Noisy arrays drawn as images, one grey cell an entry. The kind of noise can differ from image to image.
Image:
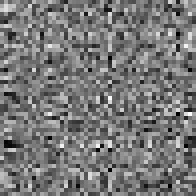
low rank plus noise
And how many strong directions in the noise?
three or four
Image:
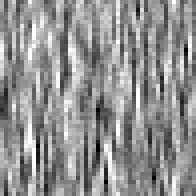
streaked along the columns
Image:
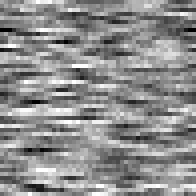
streaked along the rows
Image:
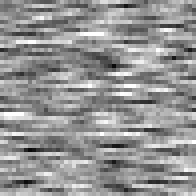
streaked along the rows
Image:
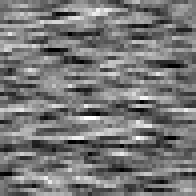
streaked along the rows
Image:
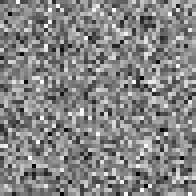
independent entries
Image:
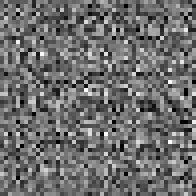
low rank plus noise
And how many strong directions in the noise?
five to eight
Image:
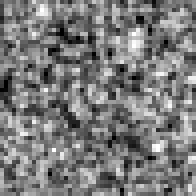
blotchy
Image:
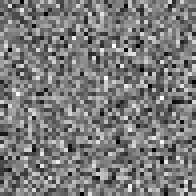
independent entries
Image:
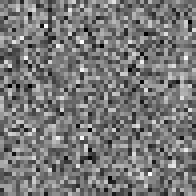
independent entries
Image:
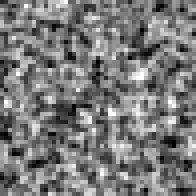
blotchy
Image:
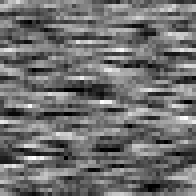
streaked along the rows
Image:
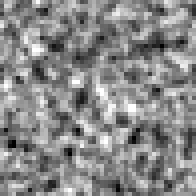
blotchy
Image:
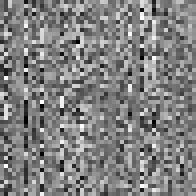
columns of uneven size
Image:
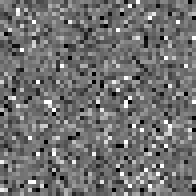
heavy tails
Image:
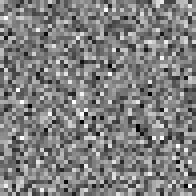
independent entries
